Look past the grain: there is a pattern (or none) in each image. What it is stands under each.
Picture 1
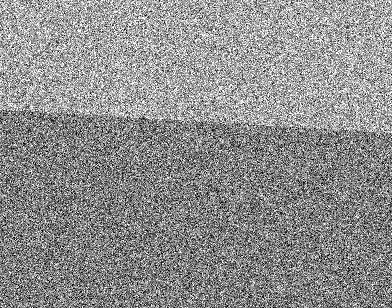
a sharp edge
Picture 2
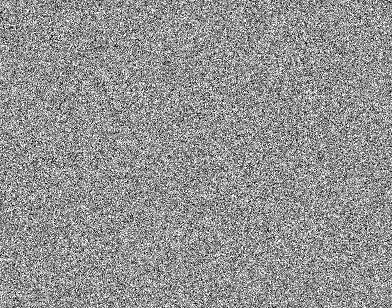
only noise
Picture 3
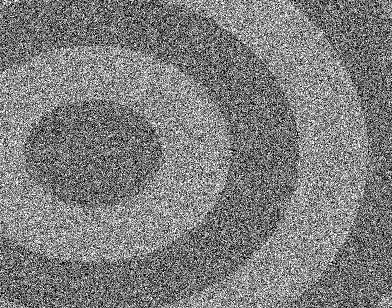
rings round one point
